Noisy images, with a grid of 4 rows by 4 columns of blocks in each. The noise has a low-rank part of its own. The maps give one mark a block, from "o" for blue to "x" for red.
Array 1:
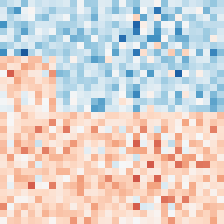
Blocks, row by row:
oooo
xooo
xxxx
xxxx
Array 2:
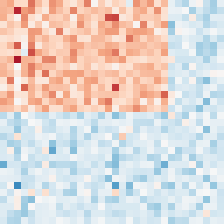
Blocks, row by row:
xxxo
xxxo
oooo
oooo
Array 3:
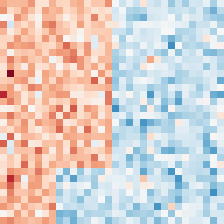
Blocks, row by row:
xxoo
xxoo
xxoo
xooo
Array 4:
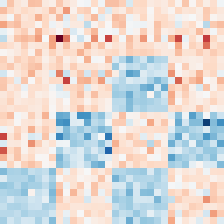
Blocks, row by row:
xxxx
xxox
xoxo
oxox
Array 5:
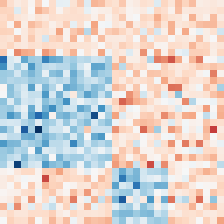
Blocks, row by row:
xxxx
ooxx
ooxx
xxox
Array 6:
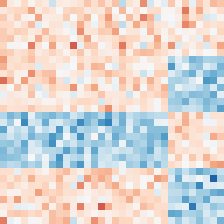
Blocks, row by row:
xxxx
xxxo
ooox
xxxo
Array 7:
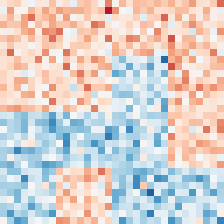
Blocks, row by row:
xxxx
xxox
ooox
oxoo
